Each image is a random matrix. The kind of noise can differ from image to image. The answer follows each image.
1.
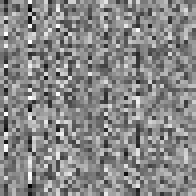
columns of uneven size
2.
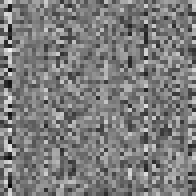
columns of uneven size
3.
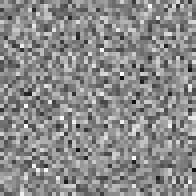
low rank plus noise
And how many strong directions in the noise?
five to eight
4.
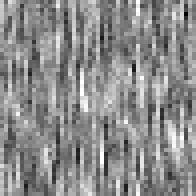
streaked along the columns
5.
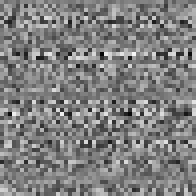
rows of uneven size
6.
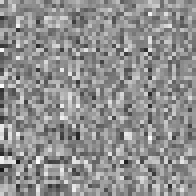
low rank plus noise
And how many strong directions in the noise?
two
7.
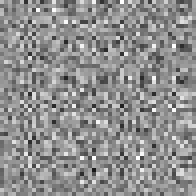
low rank plus noise
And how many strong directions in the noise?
one
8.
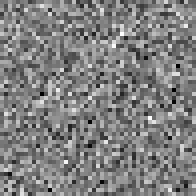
independent entries
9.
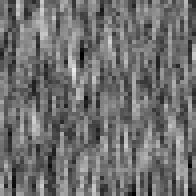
streaked along the columns
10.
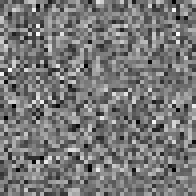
low rank plus noise
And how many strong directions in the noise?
five to eight
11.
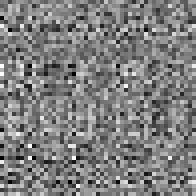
low rank plus noise
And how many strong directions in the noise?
two
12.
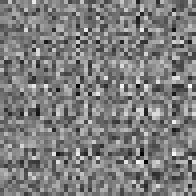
low rank plus noise
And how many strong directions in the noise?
two
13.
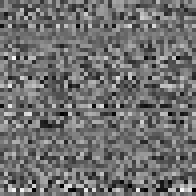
rows of uneven size
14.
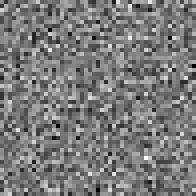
low rank plus noise
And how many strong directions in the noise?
five to eight
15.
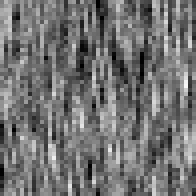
streaked along the columns
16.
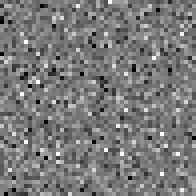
heavy tails
